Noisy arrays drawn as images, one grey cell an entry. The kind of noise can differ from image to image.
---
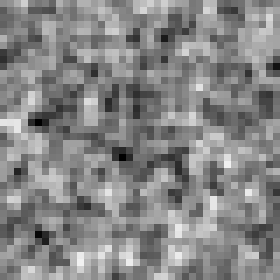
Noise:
blotchy
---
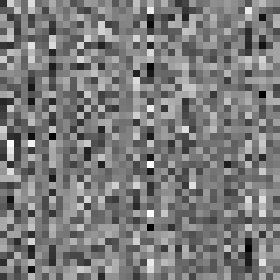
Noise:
columns of uneven size
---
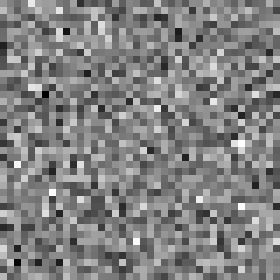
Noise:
independent entries
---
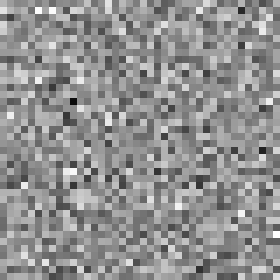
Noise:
low rank plus noise
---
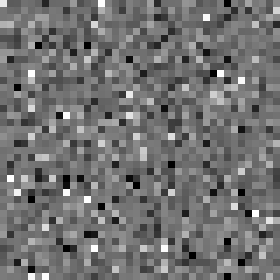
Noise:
heavy tails
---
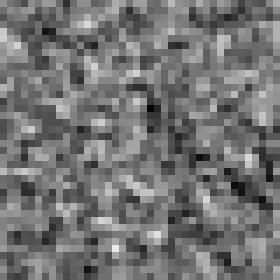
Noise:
blotchy
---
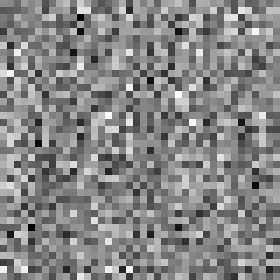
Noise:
low rank plus noise
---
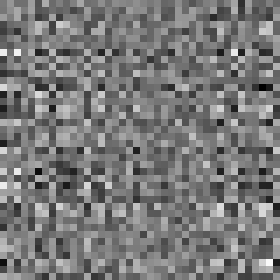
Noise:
low rank plus noise
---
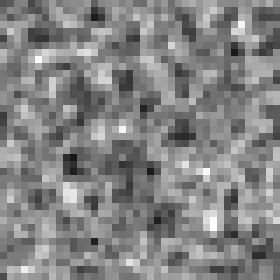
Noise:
blotchy
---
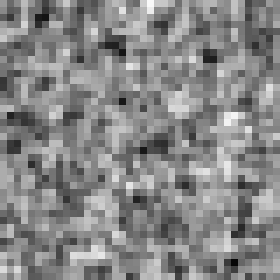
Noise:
blotchy
